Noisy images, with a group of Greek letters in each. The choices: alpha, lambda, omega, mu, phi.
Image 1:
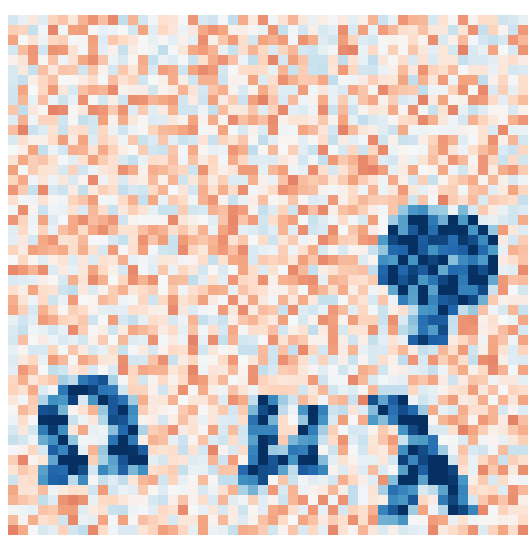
middle right: phi; bottom left: omega; bottom middle: mu; bottom right: lambda
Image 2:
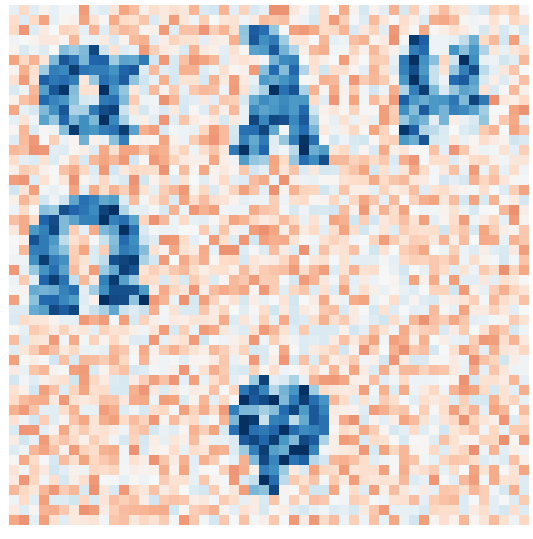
top left: alpha; top middle: lambda; top right: mu; middle left: omega; bottom middle: phi
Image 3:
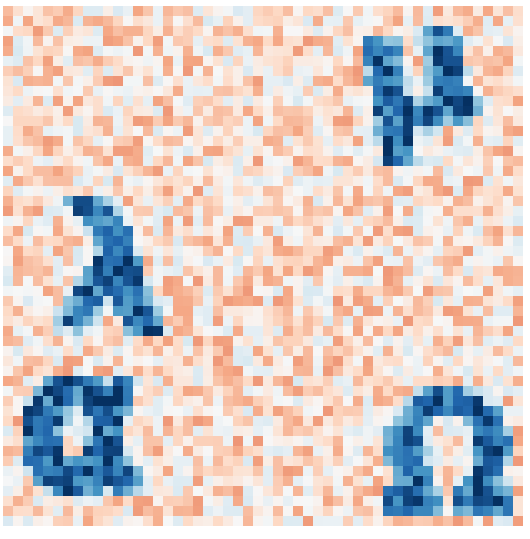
top right: mu; middle left: lambda; bottom left: alpha; bottom right: omega
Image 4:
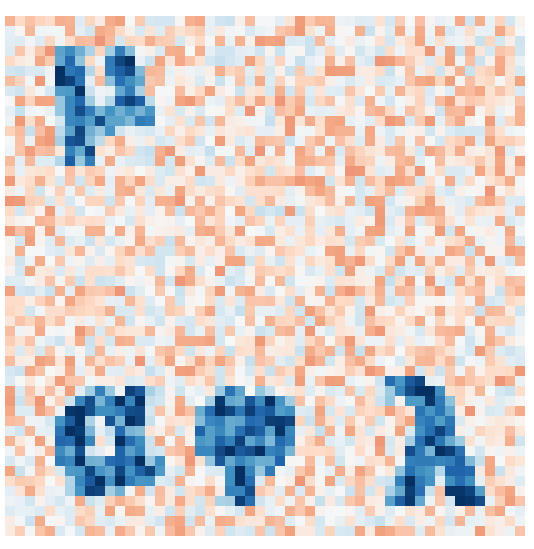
top left: mu; bottom left: alpha; bottom middle: phi; bottom right: lambda
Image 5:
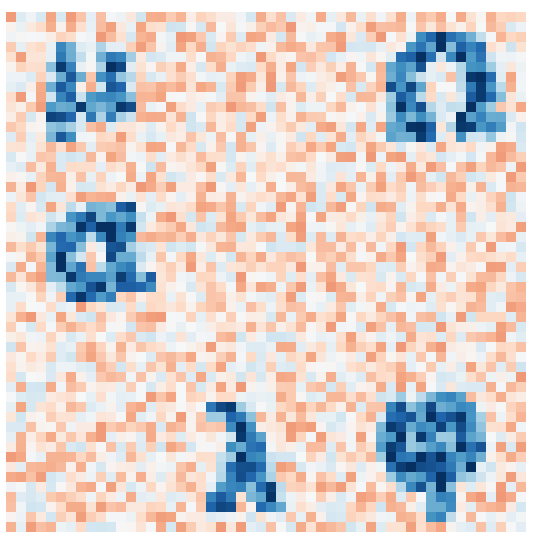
top left: mu; top right: omega; middle left: alpha; bottom middle: lambda; bottom right: phi
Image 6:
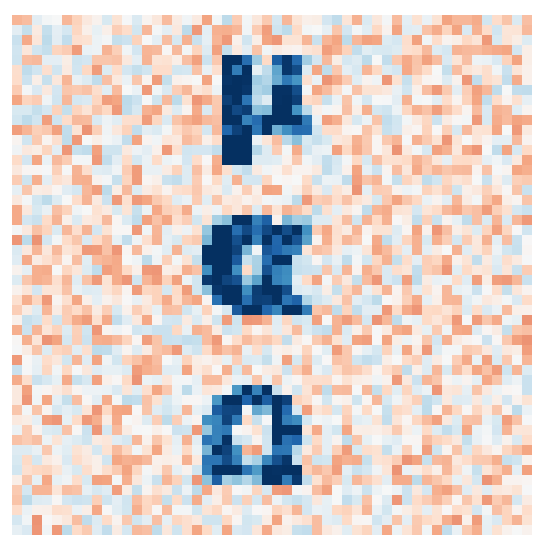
top middle: mu; centre: alpha; bottom middle: omega
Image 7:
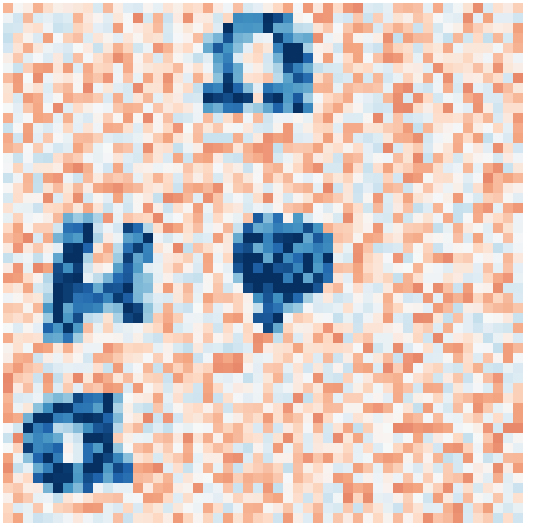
top middle: omega; middle left: mu; centre: phi; bottom left: alpha
